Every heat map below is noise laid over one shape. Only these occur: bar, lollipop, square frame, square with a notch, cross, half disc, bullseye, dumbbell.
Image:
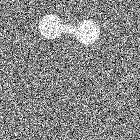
dumbbell
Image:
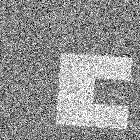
square with a notch
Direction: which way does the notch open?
right
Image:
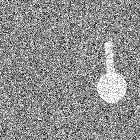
lollipop
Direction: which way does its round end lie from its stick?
down
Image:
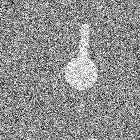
lollipop
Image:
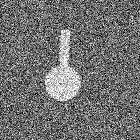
lollipop
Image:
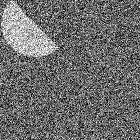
half disc
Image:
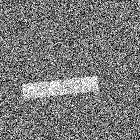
bar
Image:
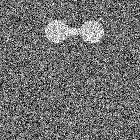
dumbbell
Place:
top middle
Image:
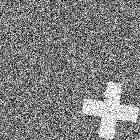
cross
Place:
bottom right
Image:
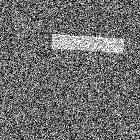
bar
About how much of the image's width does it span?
half
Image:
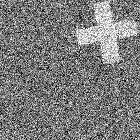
cross
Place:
top right
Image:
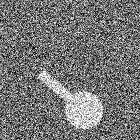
lollipop
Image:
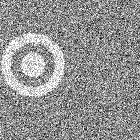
bullseye
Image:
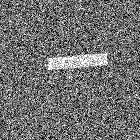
bar
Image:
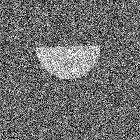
half disc
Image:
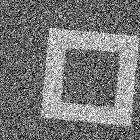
square frame
